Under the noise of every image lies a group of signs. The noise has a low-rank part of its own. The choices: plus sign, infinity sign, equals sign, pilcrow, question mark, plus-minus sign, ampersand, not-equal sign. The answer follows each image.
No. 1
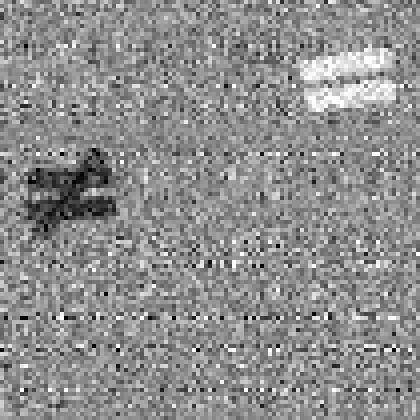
top right: light equals sign; middle left: dark not-equal sign
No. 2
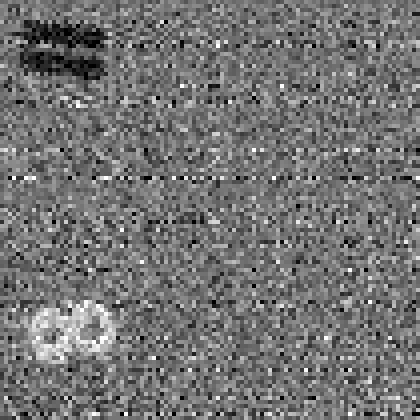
top left: dark equals sign; bottom left: light infinity sign
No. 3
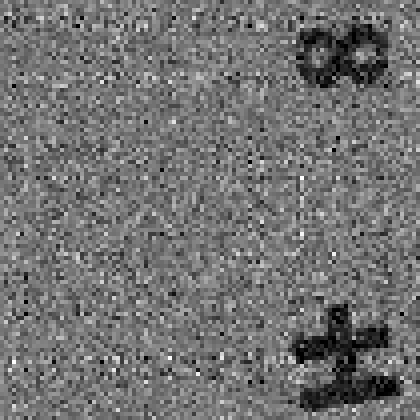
top right: dark infinity sign; bottom right: dark plus-minus sign
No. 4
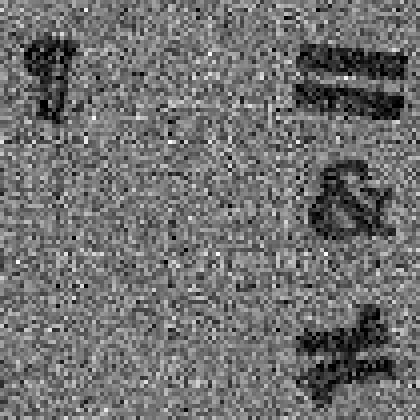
top left: dark pilcrow; top right: dark equals sign; middle right: dark ampersand; bottom right: dark not-equal sign
